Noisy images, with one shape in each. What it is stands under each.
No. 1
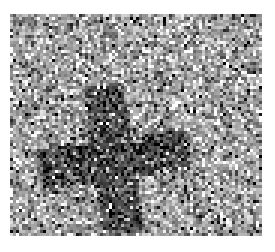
cross
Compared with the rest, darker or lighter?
darker
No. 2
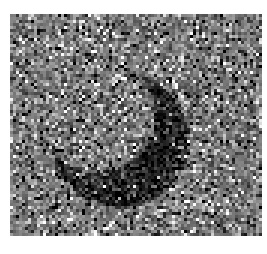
crescent
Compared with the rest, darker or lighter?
darker
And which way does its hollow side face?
up and left
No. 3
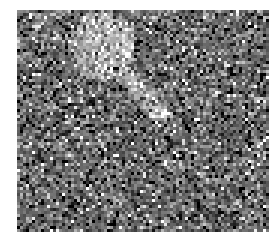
lollipop
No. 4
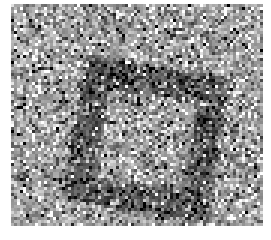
square frame
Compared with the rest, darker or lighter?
darker
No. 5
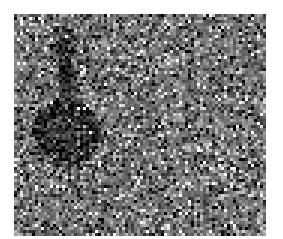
lollipop
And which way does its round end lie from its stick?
down
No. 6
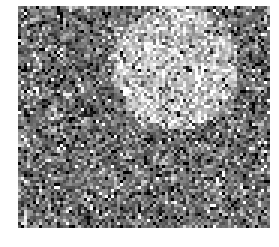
disc
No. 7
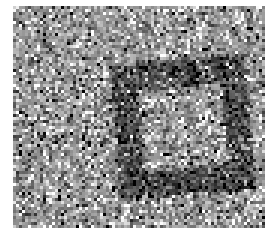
square frame
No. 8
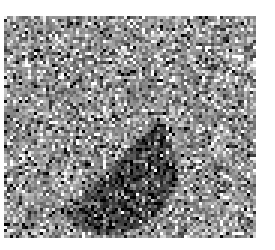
half disc
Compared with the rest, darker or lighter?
darker
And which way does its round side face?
down and right
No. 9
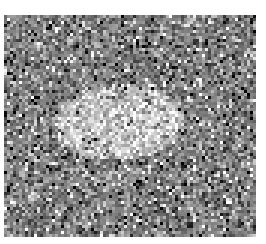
ellipse
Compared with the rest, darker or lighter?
lighter
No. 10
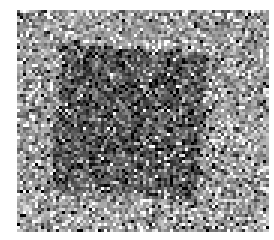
square
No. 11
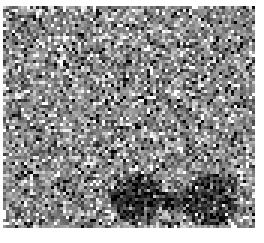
dumbbell
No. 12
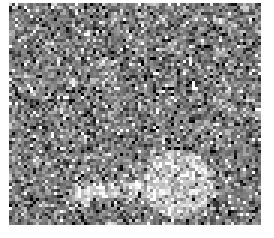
lollipop
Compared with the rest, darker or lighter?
lighter
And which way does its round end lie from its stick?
right
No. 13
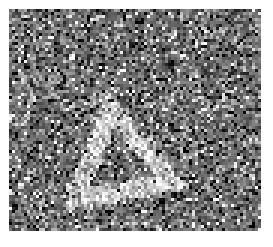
triangle frame
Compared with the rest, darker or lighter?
lighter
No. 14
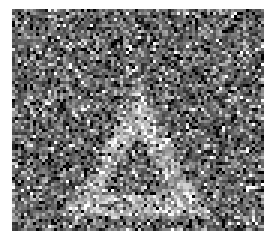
triangle frame
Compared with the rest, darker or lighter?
lighter
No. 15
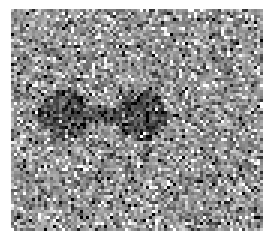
dumbbell
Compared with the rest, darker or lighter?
darker
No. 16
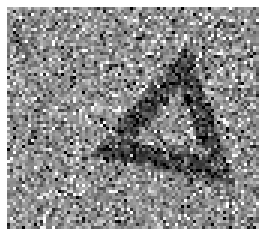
triangle frame
